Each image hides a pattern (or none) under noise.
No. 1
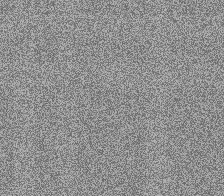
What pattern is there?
bands of rows crossing bands of columns
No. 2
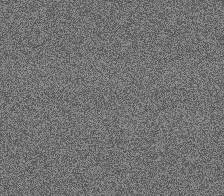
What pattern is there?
bands of rows
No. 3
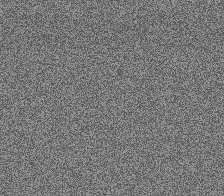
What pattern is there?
one band of rows
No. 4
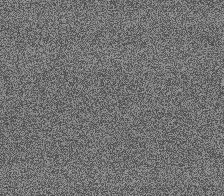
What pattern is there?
bands of rows
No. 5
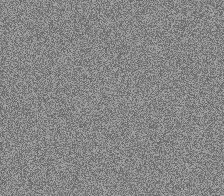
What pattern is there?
only noise
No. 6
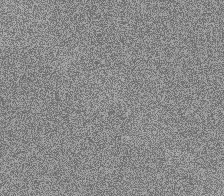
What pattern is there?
blocks along the diagonal
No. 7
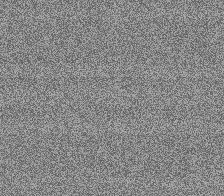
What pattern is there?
bands of rows
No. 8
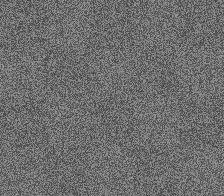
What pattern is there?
a checkerboard
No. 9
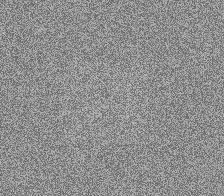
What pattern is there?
one block
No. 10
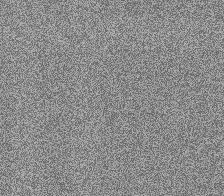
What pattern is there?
bands of rows crossing bands of columns
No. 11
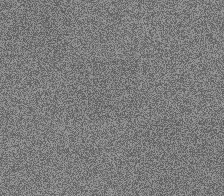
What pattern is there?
blocks along the diagonal
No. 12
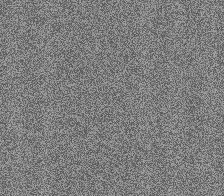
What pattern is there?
bands of columns
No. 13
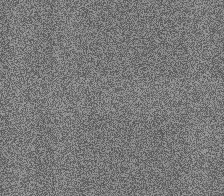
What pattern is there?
bands of rows crossing bands of columns
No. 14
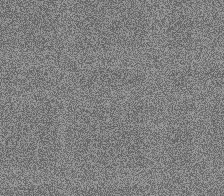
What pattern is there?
bands of rows crossing bands of columns
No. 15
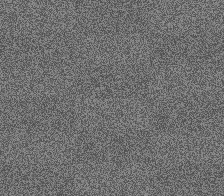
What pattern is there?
a checkerboard
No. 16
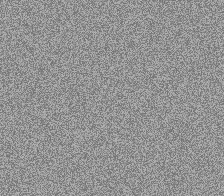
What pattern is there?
only noise
